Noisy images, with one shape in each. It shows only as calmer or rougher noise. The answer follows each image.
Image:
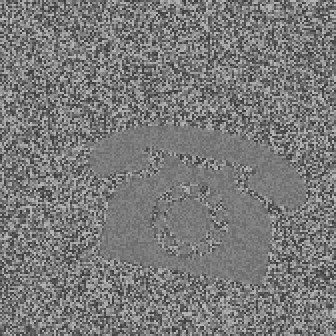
telephone
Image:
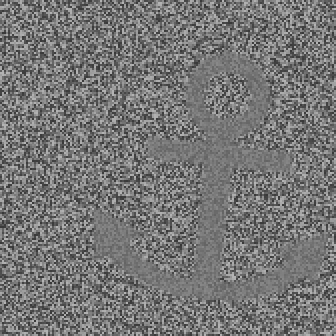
anchor
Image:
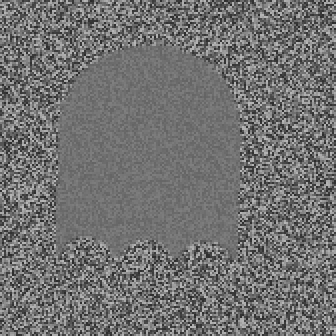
ghost
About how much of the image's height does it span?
two thirds
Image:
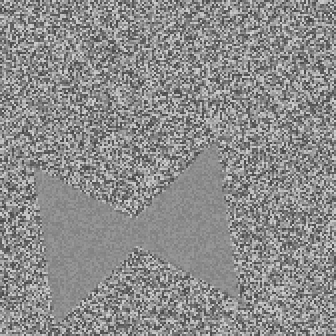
bow tie
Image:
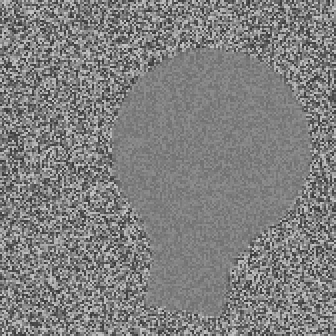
light bulb
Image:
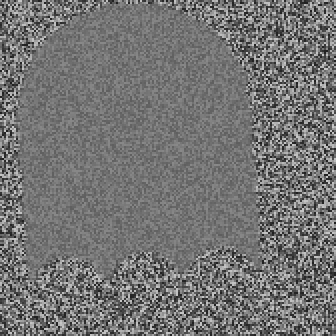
ghost
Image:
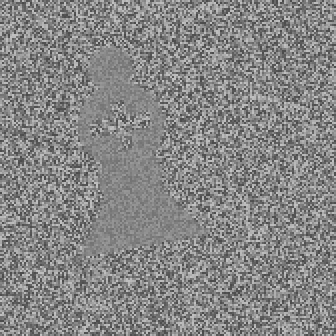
chess bishop
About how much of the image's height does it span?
two thirds
